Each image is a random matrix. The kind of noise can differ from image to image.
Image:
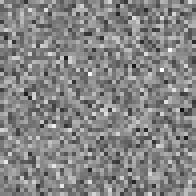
independent entries
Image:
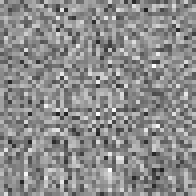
low rank plus noise
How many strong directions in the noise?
two
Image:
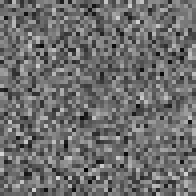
independent entries
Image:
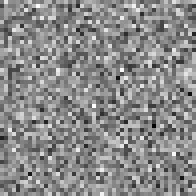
independent entries
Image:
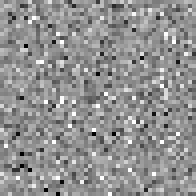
heavy tails
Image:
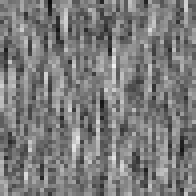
streaked along the columns
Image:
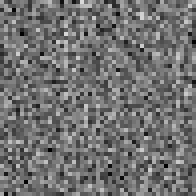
independent entries
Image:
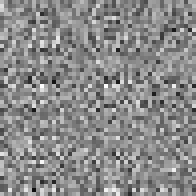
low rank plus noise
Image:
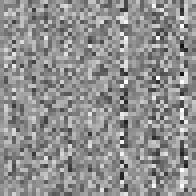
columns of uneven size
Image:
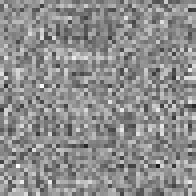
low rank plus noise
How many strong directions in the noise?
three or four
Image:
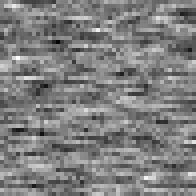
streaked along the rows
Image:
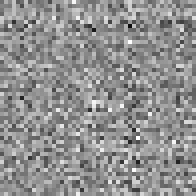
low rank plus noise
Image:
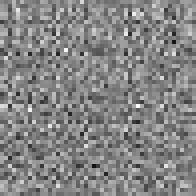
low rank plus noise
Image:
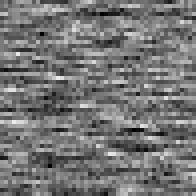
streaked along the rows
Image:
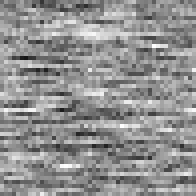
streaked along the rows
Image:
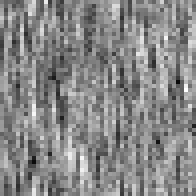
streaked along the columns
